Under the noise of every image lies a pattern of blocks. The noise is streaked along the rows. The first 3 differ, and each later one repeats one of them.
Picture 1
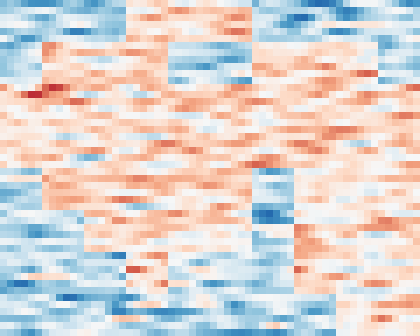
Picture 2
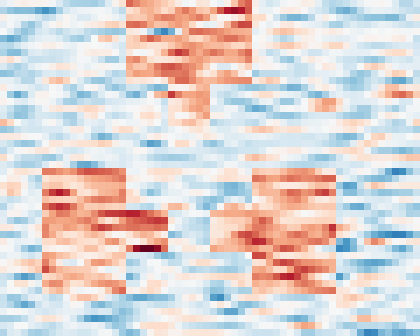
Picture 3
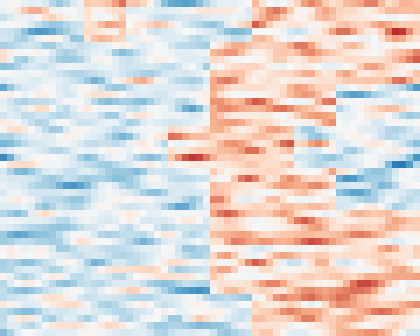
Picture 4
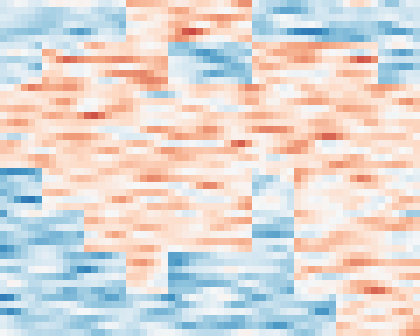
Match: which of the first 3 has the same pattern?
1
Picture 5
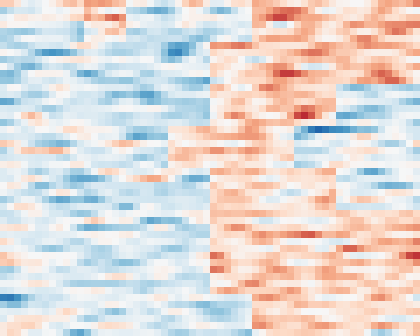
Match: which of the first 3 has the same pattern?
3
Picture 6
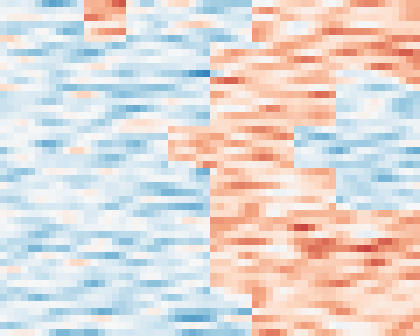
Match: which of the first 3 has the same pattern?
3
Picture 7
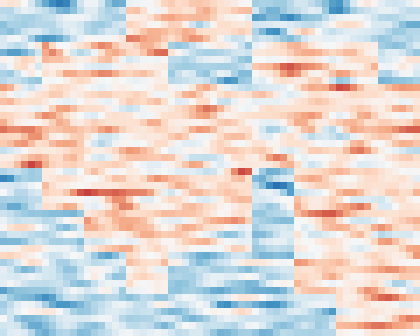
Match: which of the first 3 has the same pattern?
1
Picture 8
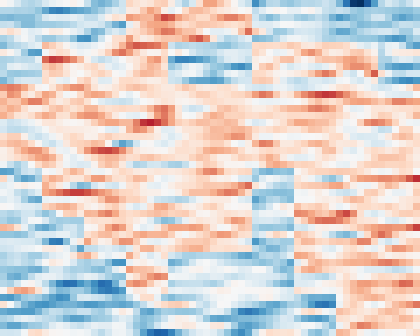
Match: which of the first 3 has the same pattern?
1
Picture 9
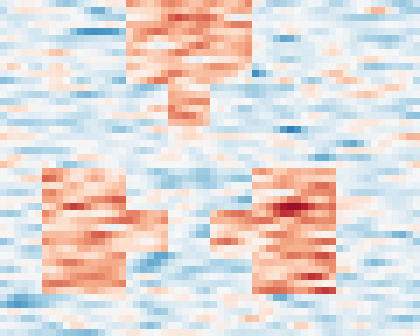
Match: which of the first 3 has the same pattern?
2
